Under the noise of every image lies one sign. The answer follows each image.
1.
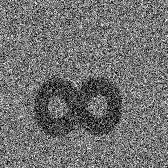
infinity sign
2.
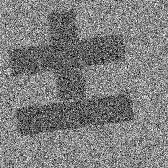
plus-minus sign
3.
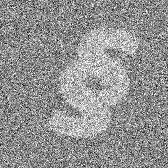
section sign
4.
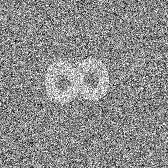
infinity sign
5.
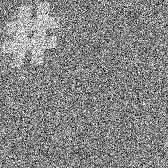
hash sign
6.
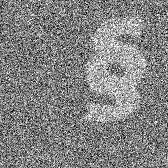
section sign
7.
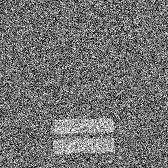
equals sign
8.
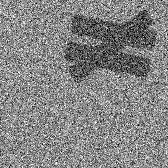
not-equal sign
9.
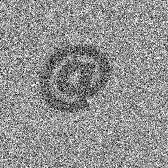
at sign
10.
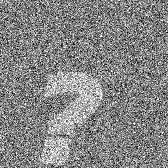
question mark
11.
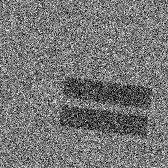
equals sign
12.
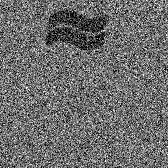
approximately sign
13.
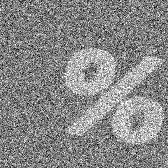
percent sign
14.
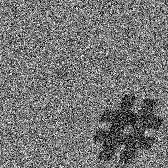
hash sign
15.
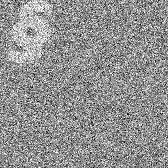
section sign
